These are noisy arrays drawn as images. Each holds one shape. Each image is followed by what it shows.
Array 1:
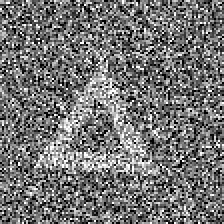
light triangle frame
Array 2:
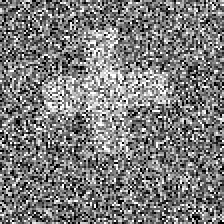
light cross
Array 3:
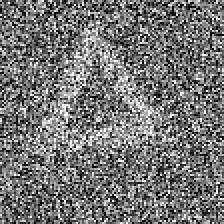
light triangle frame
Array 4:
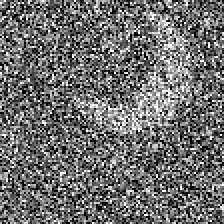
light crescent
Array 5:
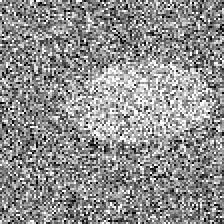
light ellipse
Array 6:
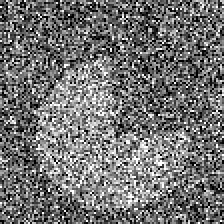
light disc with a wedge cut out
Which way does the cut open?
up and right
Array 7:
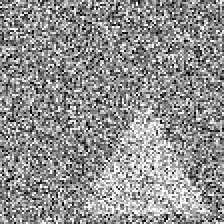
light triangle
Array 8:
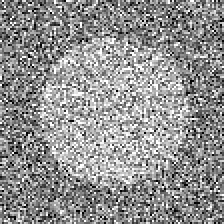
light disc
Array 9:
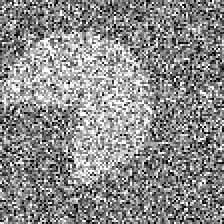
light disc with a wedge cut out
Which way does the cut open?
down and left
